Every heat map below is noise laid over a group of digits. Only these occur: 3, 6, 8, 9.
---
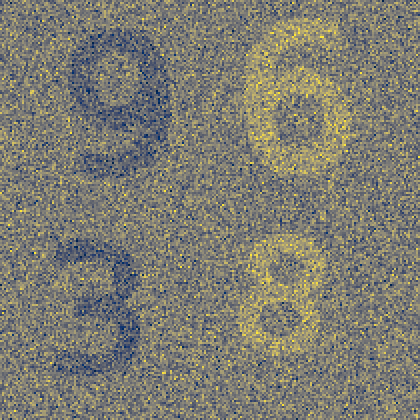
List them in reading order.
top left: dark 9; top right: light 6; bottom left: dark 3; bottom right: light 8
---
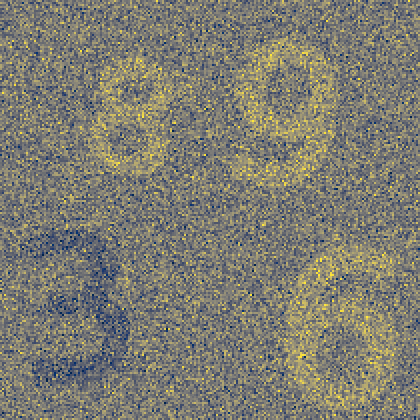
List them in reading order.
top left: light 8; top right: light 9; bottom left: dark 3; bottom right: light 6
